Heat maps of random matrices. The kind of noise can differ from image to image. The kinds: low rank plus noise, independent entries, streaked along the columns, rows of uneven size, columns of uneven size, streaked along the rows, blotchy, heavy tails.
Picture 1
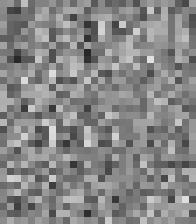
low rank plus noise
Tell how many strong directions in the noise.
one
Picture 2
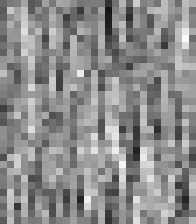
streaked along the columns
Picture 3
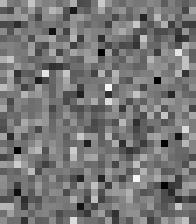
heavy tails
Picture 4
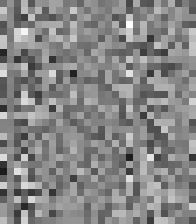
columns of uneven size
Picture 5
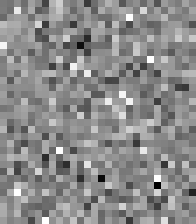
heavy tails
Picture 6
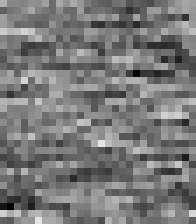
streaked along the rows
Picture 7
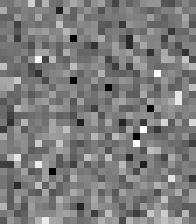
heavy tails
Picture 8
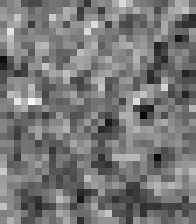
blotchy
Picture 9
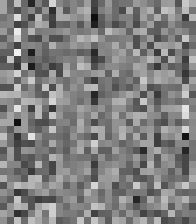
columns of uneven size
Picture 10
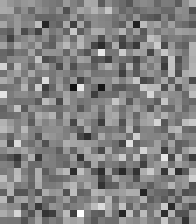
low rank plus noise
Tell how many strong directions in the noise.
one
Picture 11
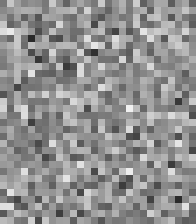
independent entries
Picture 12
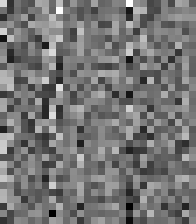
columns of uneven size
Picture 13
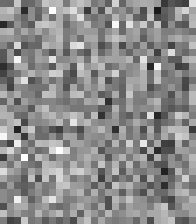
low rank plus noise
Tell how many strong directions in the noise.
two
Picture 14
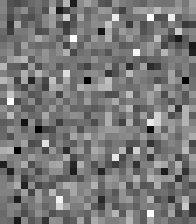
heavy tails
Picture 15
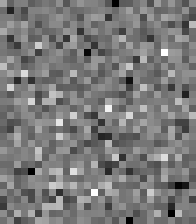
heavy tails
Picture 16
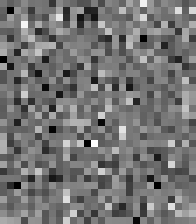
heavy tails
